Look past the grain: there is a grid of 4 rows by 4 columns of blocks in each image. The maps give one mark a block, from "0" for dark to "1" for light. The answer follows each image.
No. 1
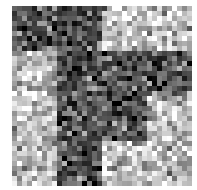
0 0 1 1
1 0 0 0
1 0 0 1
1 0 1 1
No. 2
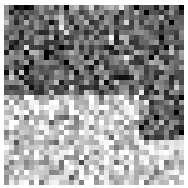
0 0 0 0
0 0 0 0
1 1 1 0
1 1 1 1
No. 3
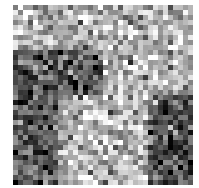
1 1 1 1
0 0 1 1
0 1 1 0
0 1 1 0
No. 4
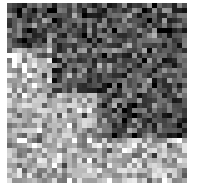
0 0 0 0
1 0 0 0
1 1 0 0
1 1 1 1
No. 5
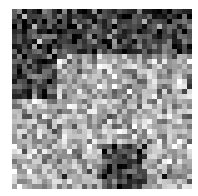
0 0 0 0
0 1 1 1
1 1 1 1
1 1 0 1
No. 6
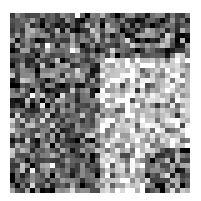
0 0 0 0
0 0 1 1
0 0 1 1
0 0 1 0
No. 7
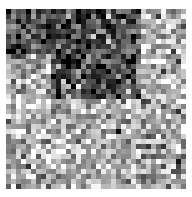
0 0 0 1
1 0 0 1
1 1 1 1
1 1 1 1
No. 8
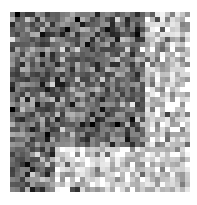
0 0 0 1
0 0 0 1
0 0 0 1
0 1 1 1
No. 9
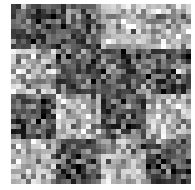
0 0 1 1
1 0 0 0
0 1 0 1
1 0 1 0
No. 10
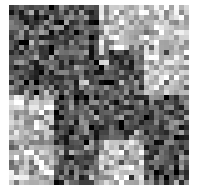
0 0 1 1
0 0 0 1
1 0 0 0
1 0 1 0
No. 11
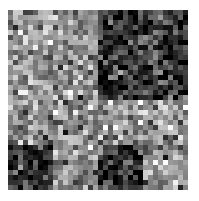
1 1 0 0
1 1 0 0
1 1 1 1
0 1 0 1
